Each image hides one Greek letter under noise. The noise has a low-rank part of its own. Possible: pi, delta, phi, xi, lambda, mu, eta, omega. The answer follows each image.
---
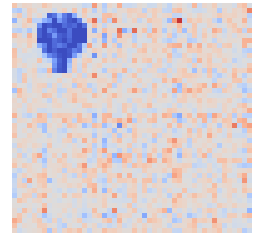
blue phi, top left
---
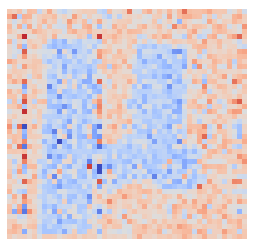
blue mu
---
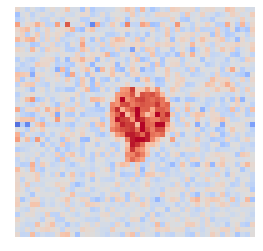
red phi, centre
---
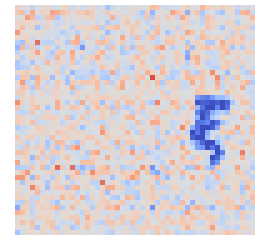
blue xi, middle right
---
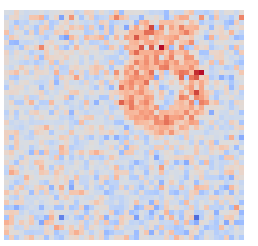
red delta
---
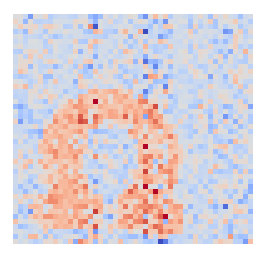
red omega
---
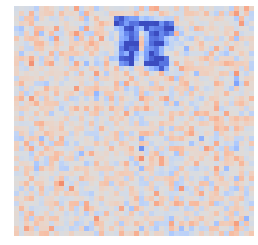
blue pi, top middle
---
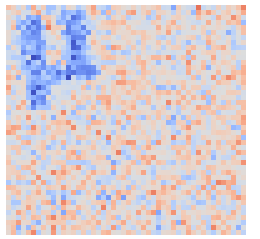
blue mu, top left
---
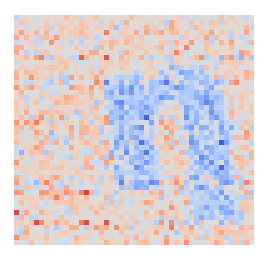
blue eta
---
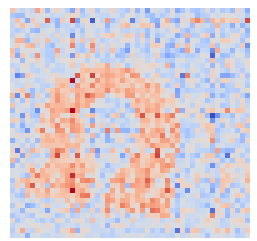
red omega
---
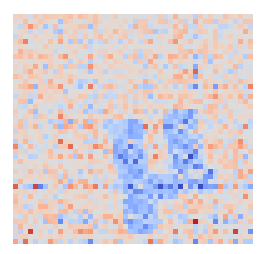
blue mu
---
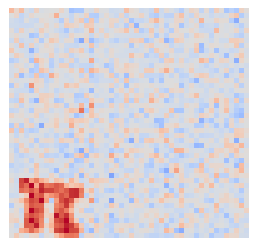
red pi, bottom left
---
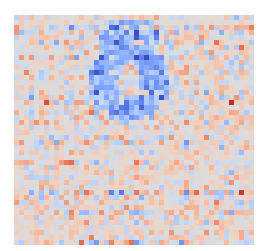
blue delta, top middle
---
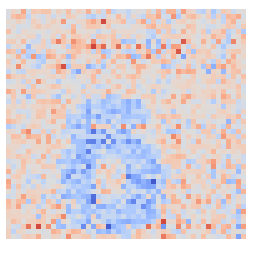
blue delta
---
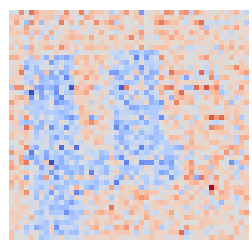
blue mu
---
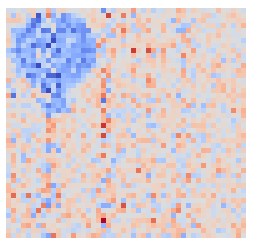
blue phi, top left
